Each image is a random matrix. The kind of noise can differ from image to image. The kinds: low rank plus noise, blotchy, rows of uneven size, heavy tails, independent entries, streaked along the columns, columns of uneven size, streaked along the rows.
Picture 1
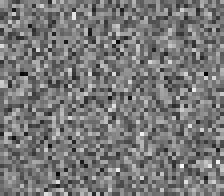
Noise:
independent entries
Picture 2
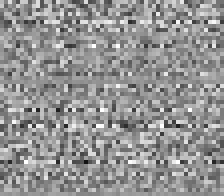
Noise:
rows of uneven size
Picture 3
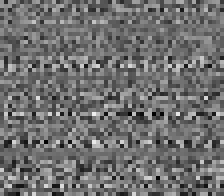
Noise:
rows of uneven size
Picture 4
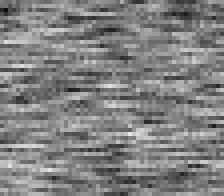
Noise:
streaked along the rows
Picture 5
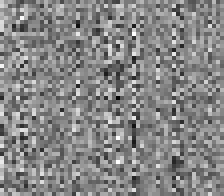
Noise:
columns of uneven size
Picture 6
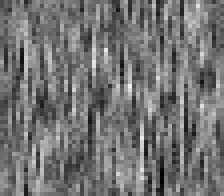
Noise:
streaked along the columns
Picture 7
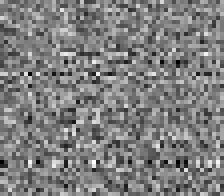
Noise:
low rank plus noise
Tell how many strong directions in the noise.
two
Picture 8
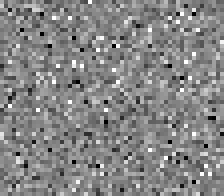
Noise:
heavy tails
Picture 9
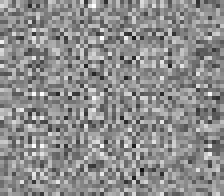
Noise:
low rank plus noise
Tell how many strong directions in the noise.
two
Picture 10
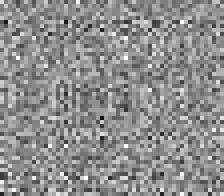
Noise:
low rank plus noise
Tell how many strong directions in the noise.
three or four
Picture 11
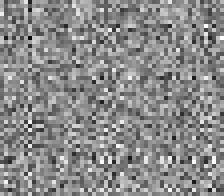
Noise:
low rank plus noise
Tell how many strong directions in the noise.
two
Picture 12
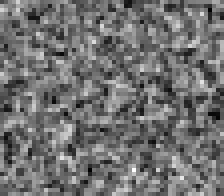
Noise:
blotchy
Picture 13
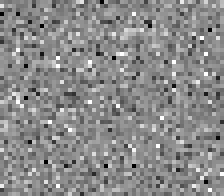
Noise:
heavy tails
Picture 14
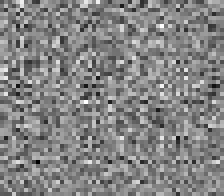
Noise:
low rank plus noise
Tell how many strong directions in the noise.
three or four
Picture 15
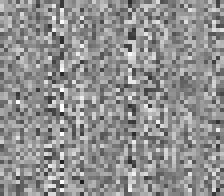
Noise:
columns of uneven size
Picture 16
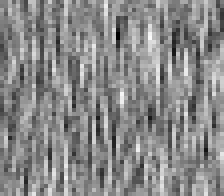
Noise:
streaked along the columns
